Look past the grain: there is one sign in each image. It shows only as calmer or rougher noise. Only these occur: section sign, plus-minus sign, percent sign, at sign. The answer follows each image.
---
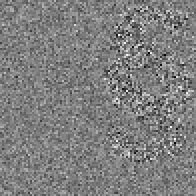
section sign
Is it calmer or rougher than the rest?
rougher
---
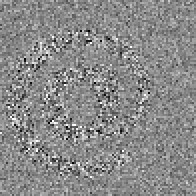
at sign
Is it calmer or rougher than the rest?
rougher
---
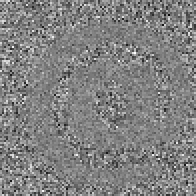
at sign
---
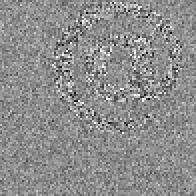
at sign
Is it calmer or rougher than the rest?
rougher
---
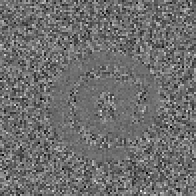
at sign
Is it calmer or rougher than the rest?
calmer
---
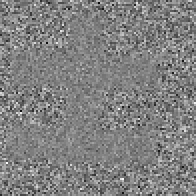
plus-minus sign
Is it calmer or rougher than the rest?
calmer
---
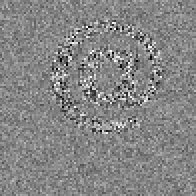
at sign
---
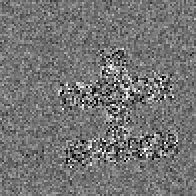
plus-minus sign
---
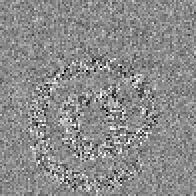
at sign
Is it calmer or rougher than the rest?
rougher
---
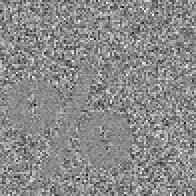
percent sign
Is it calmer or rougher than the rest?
calmer
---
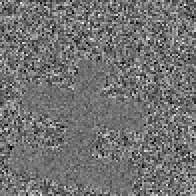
plus-minus sign
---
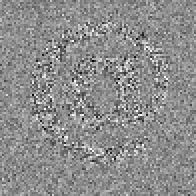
at sign
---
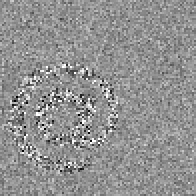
at sign
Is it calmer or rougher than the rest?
rougher
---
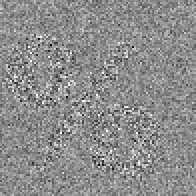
percent sign
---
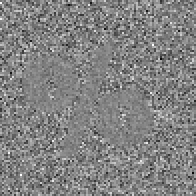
percent sign
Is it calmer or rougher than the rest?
calmer
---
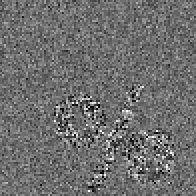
percent sign
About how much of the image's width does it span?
two thirds
